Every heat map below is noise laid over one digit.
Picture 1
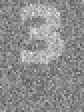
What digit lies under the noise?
3
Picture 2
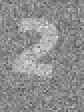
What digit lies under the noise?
2
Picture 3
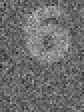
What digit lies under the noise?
6
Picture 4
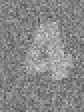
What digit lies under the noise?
4
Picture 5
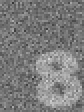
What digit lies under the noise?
8
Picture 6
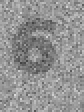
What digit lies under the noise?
6
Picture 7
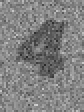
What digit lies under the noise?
4
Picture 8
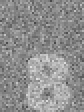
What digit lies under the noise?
8
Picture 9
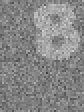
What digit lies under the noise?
8
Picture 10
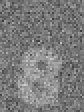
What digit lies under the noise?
8
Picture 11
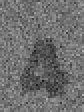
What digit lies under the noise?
4
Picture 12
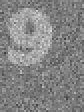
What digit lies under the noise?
9
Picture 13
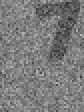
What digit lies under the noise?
7
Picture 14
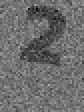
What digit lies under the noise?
2
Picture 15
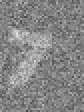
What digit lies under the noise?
7
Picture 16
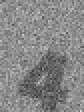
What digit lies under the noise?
4
